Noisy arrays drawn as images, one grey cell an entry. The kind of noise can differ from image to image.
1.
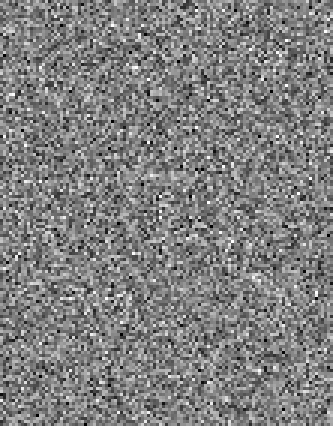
independent entries
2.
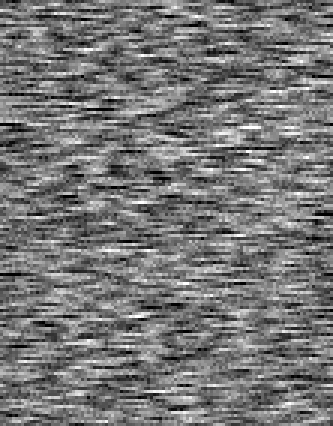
streaked along the rows
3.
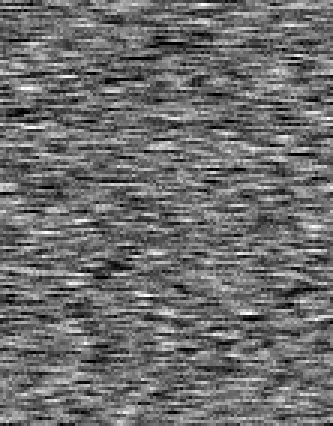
streaked along the rows
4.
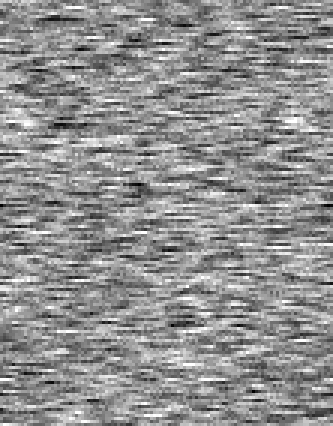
streaked along the rows
